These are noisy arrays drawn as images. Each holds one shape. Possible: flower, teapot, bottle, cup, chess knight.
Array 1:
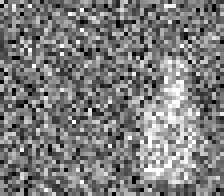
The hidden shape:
bottle
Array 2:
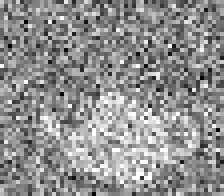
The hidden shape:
teapot
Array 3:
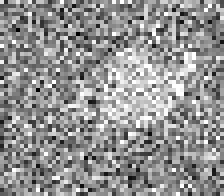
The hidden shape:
teapot
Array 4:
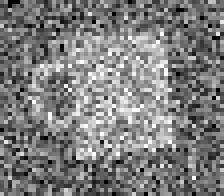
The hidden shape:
cup
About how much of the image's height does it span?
two thirds
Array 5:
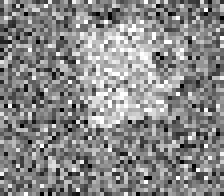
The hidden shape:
cup
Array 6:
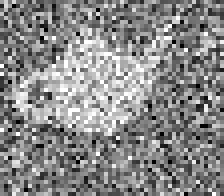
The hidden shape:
teapot
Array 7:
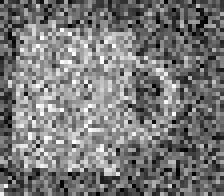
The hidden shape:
cup
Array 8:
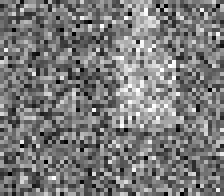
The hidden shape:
bottle
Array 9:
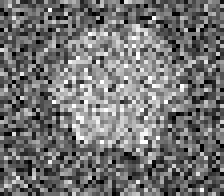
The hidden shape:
flower
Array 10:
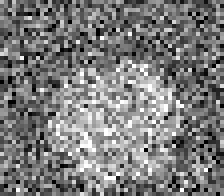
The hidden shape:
flower
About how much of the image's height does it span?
two thirds
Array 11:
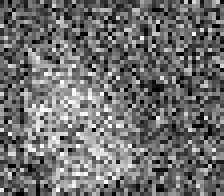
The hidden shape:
chess knight
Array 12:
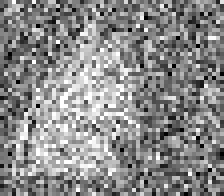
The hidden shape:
chess knight
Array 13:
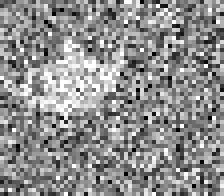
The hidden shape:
teapot
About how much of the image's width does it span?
half
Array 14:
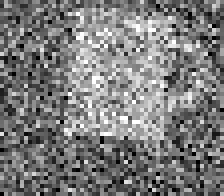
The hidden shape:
cup
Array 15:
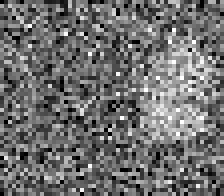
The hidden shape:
chess knight
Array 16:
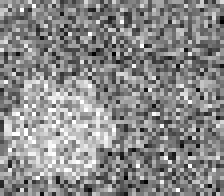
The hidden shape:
flower
